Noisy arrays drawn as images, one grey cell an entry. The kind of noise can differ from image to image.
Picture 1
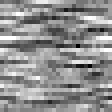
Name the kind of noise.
streaked along the rows
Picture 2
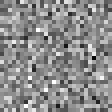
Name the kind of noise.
independent entries
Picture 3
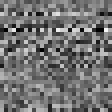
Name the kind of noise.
rows of uneven size
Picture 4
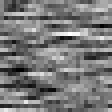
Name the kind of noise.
streaked along the rows
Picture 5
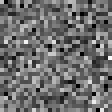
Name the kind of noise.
independent entries
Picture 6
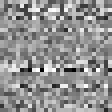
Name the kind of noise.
rows of uneven size
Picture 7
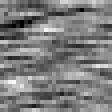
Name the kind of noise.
streaked along the rows
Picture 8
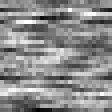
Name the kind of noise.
streaked along the rows
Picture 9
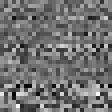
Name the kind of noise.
rows of uneven size
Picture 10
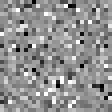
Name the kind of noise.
heavy tails
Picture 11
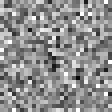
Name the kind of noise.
independent entries
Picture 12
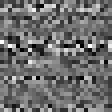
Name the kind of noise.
rows of uneven size
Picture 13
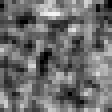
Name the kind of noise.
blotchy
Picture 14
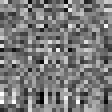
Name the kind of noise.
low rank plus noise
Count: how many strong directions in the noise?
two
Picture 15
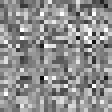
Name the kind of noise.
low rank plus noise
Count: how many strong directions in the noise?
two
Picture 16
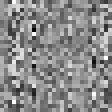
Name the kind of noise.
columns of uneven size
